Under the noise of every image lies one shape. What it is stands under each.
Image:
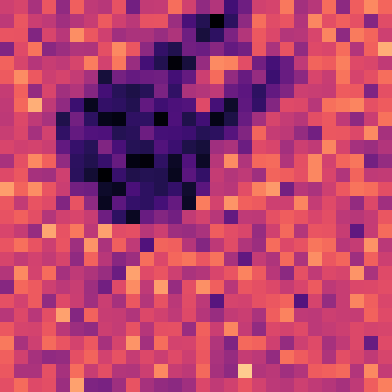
rabbit's head
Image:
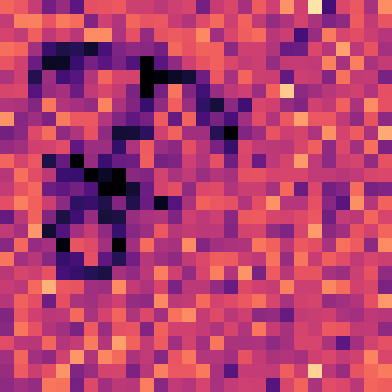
anchor
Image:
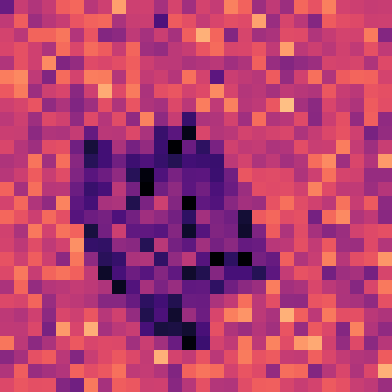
telephone
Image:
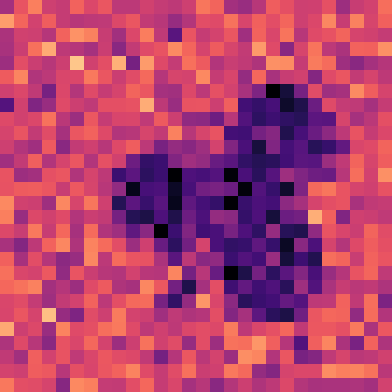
club
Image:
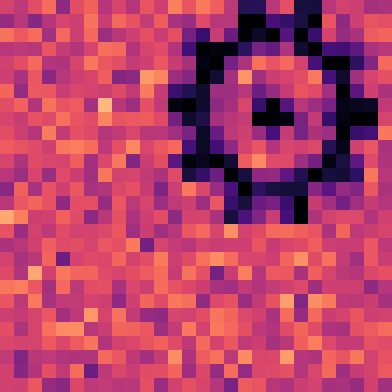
gear
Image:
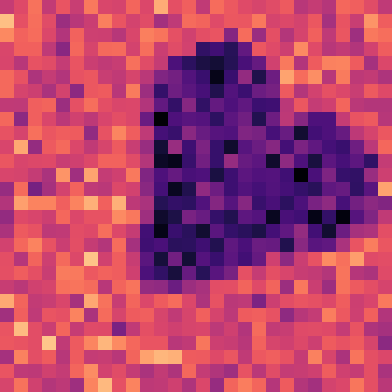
heart
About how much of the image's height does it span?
two thirds
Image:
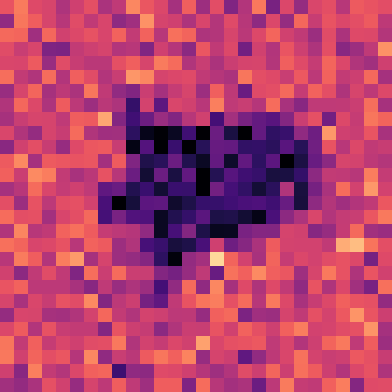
bell
